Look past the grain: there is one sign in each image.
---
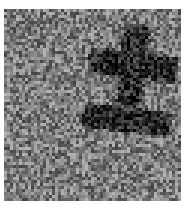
plus-minus sign
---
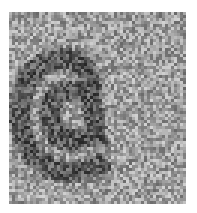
at sign
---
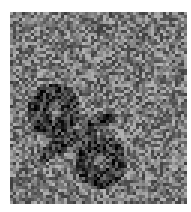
percent sign
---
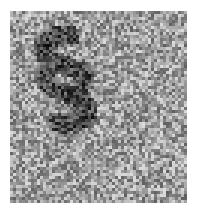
section sign
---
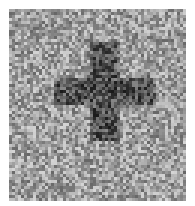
plus sign
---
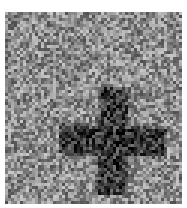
plus sign
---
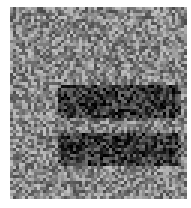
equals sign
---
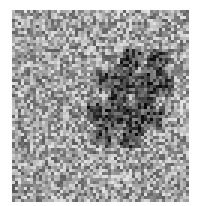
hash sign
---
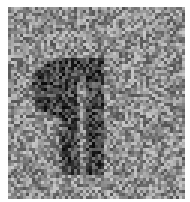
pilcrow
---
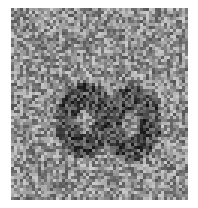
infinity sign
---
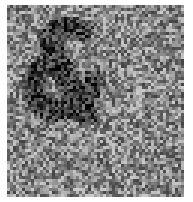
ampersand
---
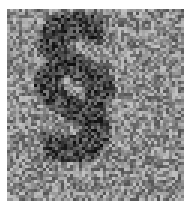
section sign
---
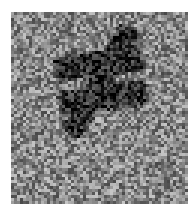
not-equal sign
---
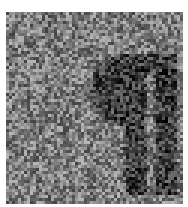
pilcrow
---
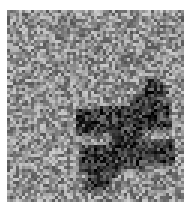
not-equal sign
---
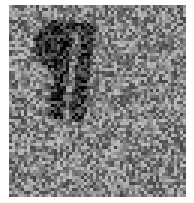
pilcrow
